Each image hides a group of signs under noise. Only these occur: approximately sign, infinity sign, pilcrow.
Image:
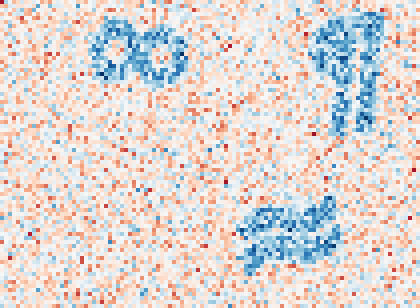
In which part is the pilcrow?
top right
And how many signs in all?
3
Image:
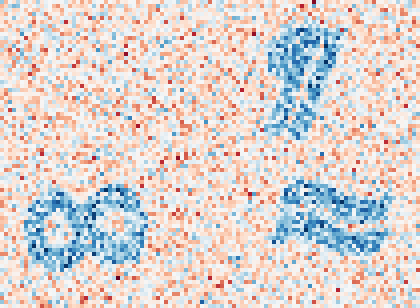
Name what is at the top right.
pilcrow
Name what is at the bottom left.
infinity sign
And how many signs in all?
3
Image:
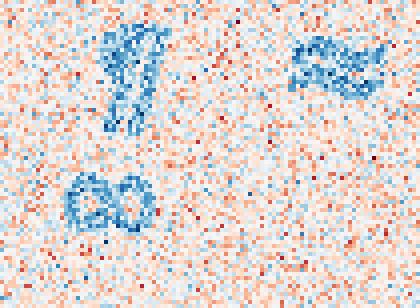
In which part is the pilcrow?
top left
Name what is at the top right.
approximately sign
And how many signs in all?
3
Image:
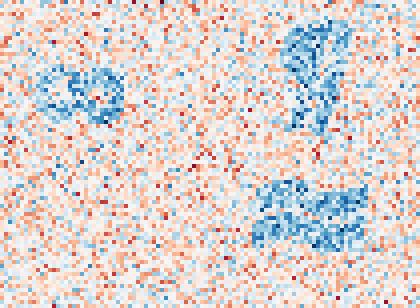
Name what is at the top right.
pilcrow
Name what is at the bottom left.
nothing
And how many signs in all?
3
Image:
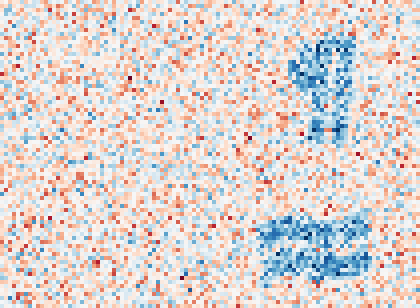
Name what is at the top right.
pilcrow
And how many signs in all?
2
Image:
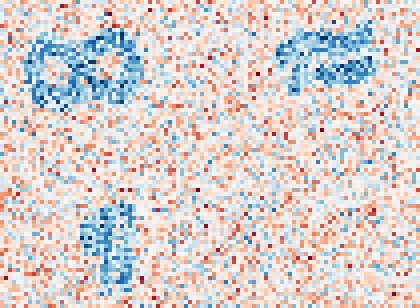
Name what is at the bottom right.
nothing
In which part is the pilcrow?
bottom left
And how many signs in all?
3
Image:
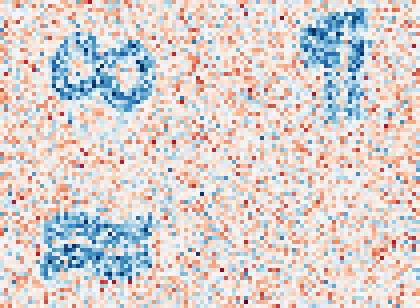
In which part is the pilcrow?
top right
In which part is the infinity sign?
top left
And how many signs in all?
3
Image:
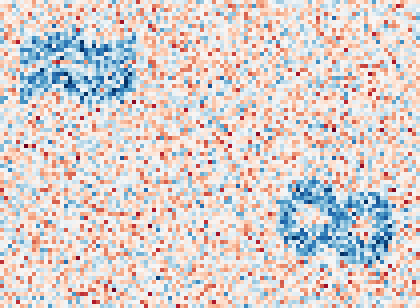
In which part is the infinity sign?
bottom right
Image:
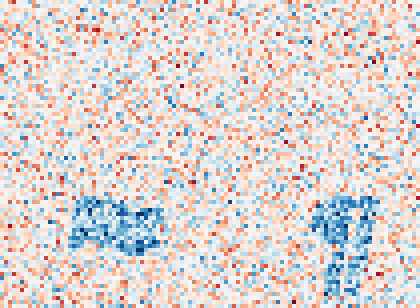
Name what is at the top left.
nothing
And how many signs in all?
2
